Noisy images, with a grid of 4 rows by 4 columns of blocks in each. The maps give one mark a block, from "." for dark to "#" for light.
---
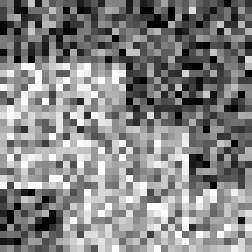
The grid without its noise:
. . . .
# # . .
# # # .
. # # #
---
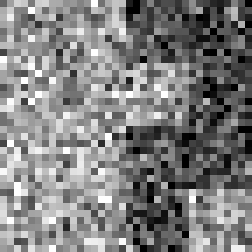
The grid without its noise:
# # . .
# # # .
# # . .
# # . #
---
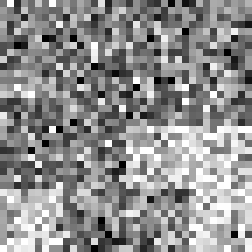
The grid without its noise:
. . . .
. . . .
. . # #
# . . #
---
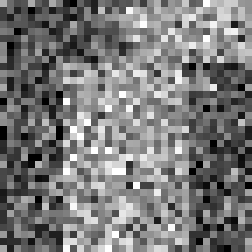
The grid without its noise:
. . # #
. # # .
. # # .
. # # .
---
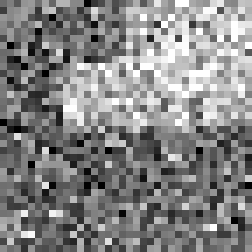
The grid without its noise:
. . # #
. # # #
. . . .
. . . .
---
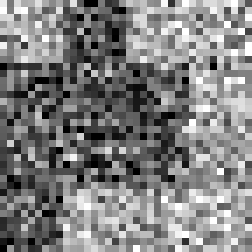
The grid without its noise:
# . # #
. . . #
. . . #
. # # #
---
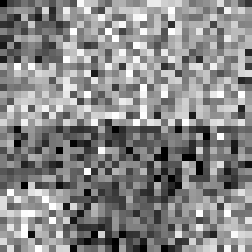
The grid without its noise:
. # # #
# # # #
. . . .
# . . #
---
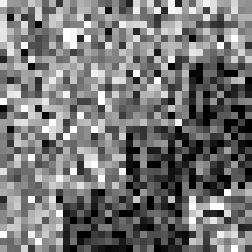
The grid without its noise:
# # # #
# # # .
# # . .
# . . #
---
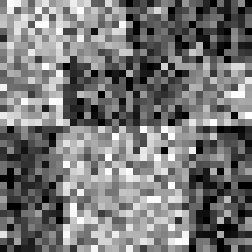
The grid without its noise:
# # . .
# . . #
. # # .
. # # .
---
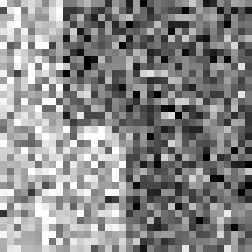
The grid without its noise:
# . . .
# . . .
# # . .
# # . .
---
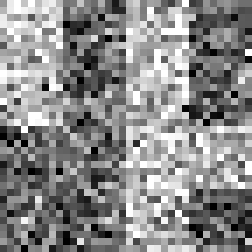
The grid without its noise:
# . # .
# . # .
. . # #
. . # .
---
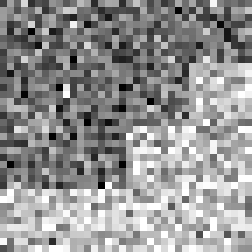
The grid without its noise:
. . . .
. . . #
. . # #
# # # #
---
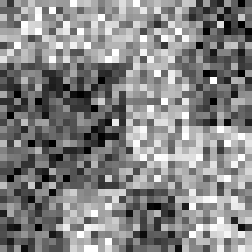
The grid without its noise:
# # # .
. . # .
. . # #
. # . #
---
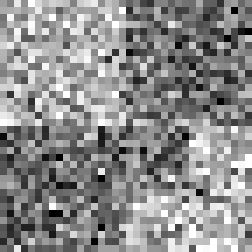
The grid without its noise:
# # . .
# # . .
. . . #
. . # #
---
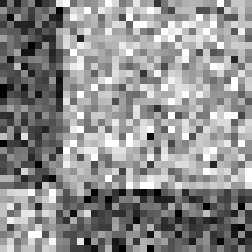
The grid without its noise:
. # # #
. # # #
. # # #
# . . .
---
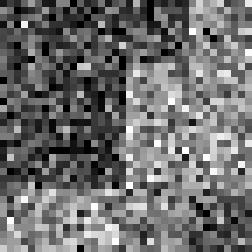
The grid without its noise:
. . . #
. . # #
. . # #
# # # .
